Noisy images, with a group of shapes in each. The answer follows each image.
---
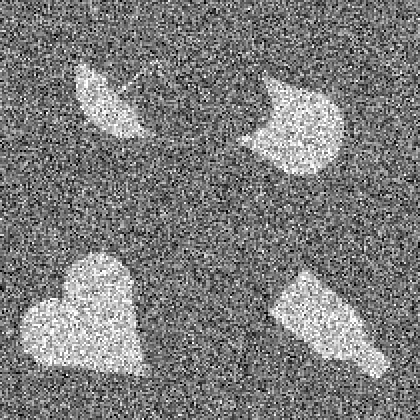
top left: umbrella; top right: cat's head; bottom left: heart; bottom right: bottle
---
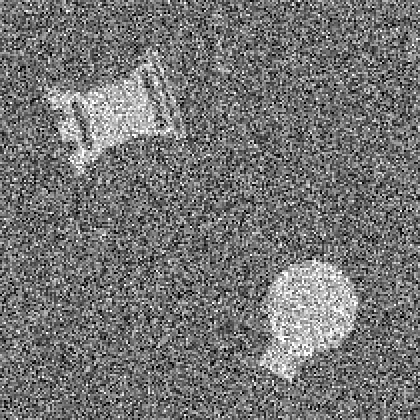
top left: chess rook; bottom right: light bulb
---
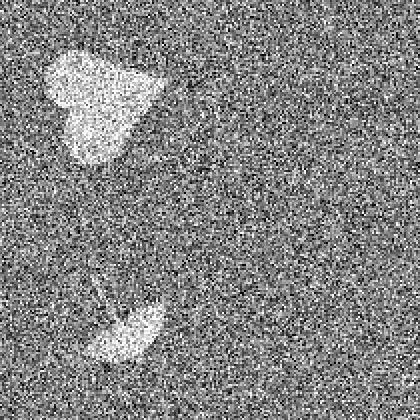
top left: heart; bottom left: umbrella
